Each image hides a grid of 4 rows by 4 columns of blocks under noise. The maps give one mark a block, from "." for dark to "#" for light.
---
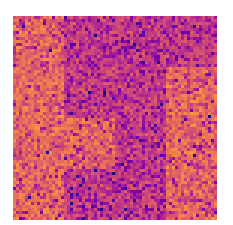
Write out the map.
# . . .
# . . #
# # . #
# . . #
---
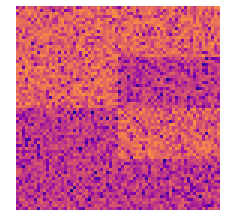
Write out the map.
# # # #
# # . .
. . # #
. . . .
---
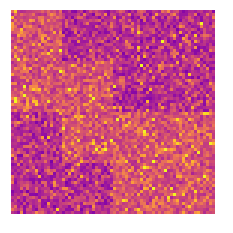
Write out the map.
# . . .
# # . .
. # # #
. . # #
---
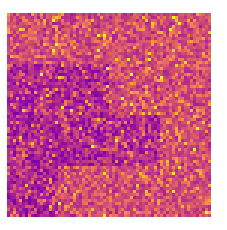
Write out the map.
# # # #
. . # #
. . . #
. # # #
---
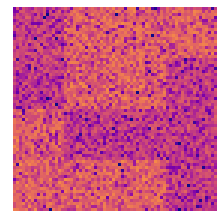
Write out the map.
. # # #
. # # .
# . . .
# # # .
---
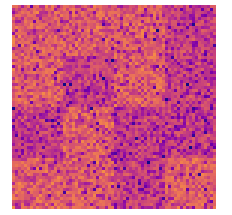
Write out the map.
# # # .
# . # .
. # . .
# # . #
